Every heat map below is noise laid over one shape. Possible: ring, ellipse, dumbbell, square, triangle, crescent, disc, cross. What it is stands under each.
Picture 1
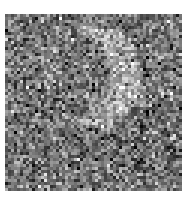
crescent
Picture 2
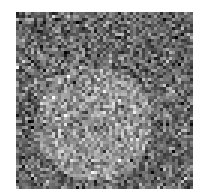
disc
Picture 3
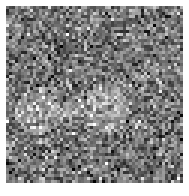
dumbbell
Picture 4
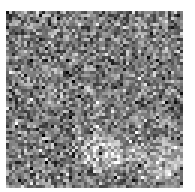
dumbbell
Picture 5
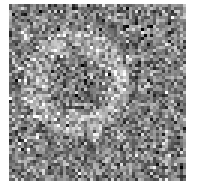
ring
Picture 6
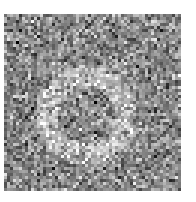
ring
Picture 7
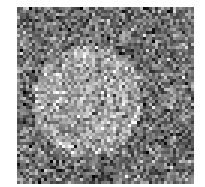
disc
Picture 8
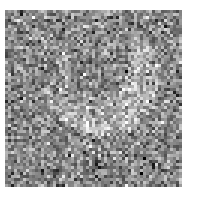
crescent
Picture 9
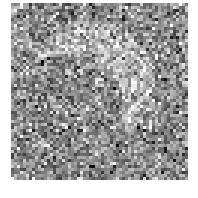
crescent
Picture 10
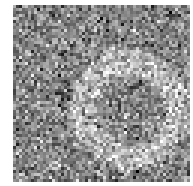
ring
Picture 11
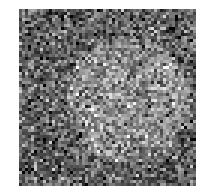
disc
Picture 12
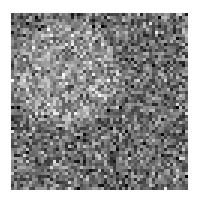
disc
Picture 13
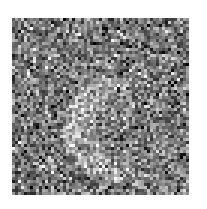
crescent
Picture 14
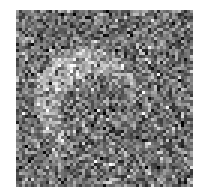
crescent
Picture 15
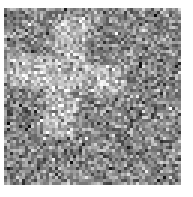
cross
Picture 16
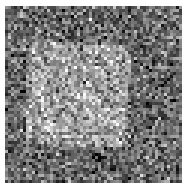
square
